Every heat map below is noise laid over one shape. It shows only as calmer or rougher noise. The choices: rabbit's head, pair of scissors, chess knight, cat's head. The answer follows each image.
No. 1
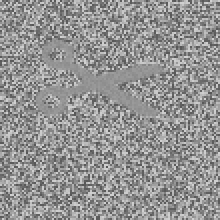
pair of scissors
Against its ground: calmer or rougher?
calmer
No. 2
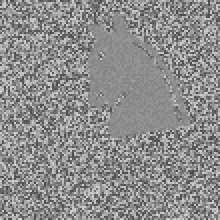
chess knight
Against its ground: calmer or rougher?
calmer
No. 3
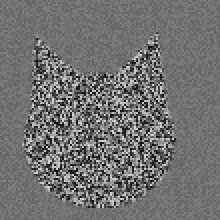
cat's head
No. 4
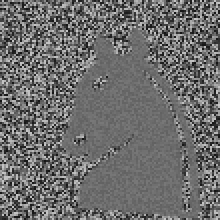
chess knight
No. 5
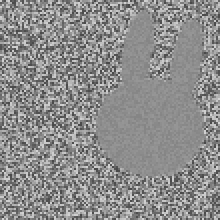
rabbit's head
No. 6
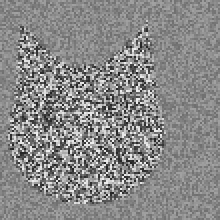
cat's head
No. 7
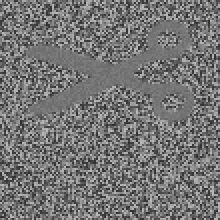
pair of scissors
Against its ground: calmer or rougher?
calmer
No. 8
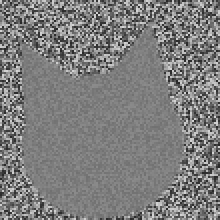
cat's head
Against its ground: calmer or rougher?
calmer
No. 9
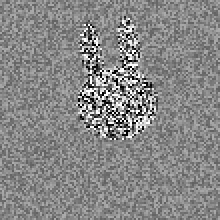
rabbit's head
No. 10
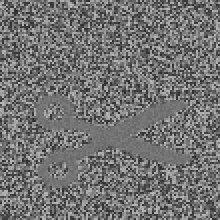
pair of scissors
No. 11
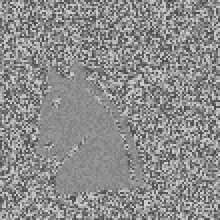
chess knight
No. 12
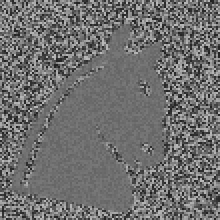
chess knight
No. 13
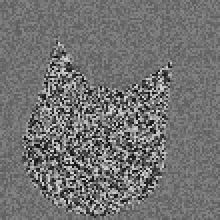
cat's head
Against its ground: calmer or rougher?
rougher
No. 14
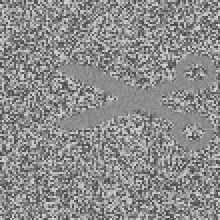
pair of scissors
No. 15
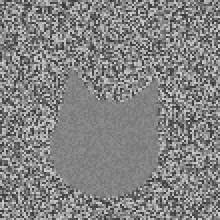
cat's head
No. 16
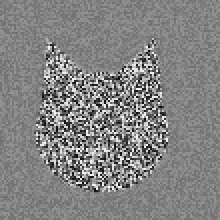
cat's head
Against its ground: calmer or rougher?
rougher
